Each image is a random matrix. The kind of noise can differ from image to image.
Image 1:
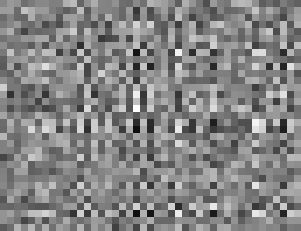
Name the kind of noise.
low rank plus noise
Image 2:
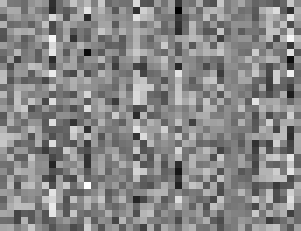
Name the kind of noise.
columns of uneven size
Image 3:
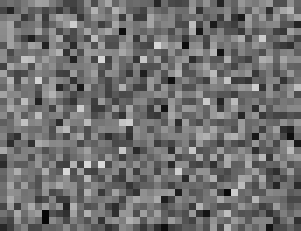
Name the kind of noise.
independent entries
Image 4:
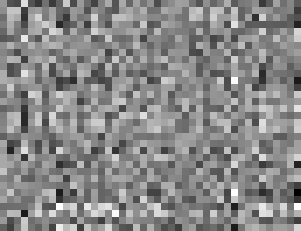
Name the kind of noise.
low rank plus noise
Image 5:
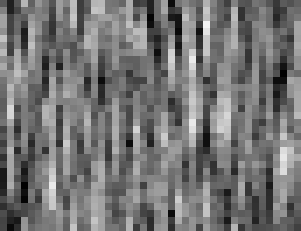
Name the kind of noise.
streaked along the columns
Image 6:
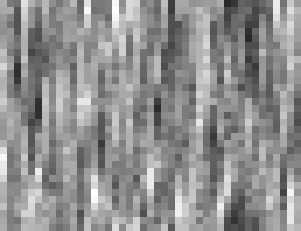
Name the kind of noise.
streaked along the columns
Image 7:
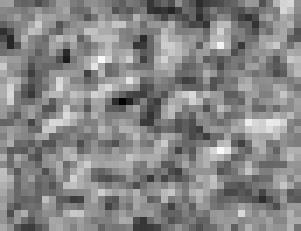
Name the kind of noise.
blotchy
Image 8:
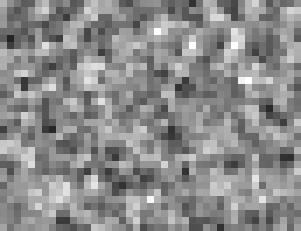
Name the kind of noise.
blotchy
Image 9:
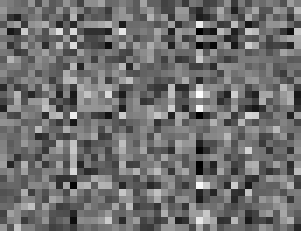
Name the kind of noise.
low rank plus noise
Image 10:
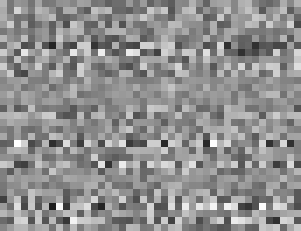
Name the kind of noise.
rows of uneven size
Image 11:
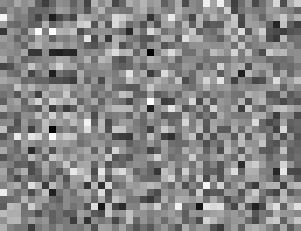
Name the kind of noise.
low rank plus noise
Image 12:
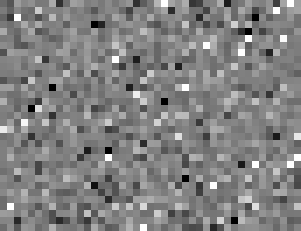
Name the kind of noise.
heavy tails
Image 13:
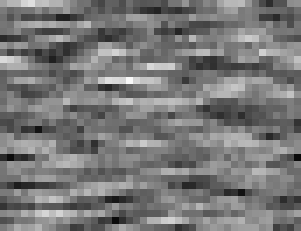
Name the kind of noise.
streaked along the rows
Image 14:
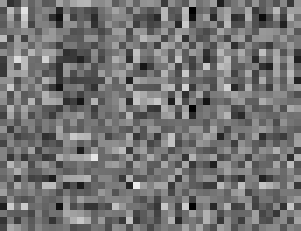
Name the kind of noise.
low rank plus noise
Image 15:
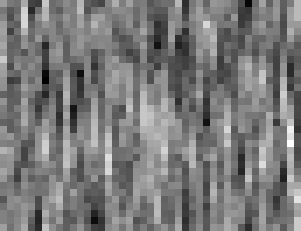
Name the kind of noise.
streaked along the columns
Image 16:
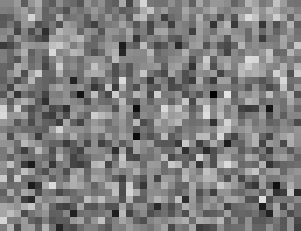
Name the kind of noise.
low rank plus noise
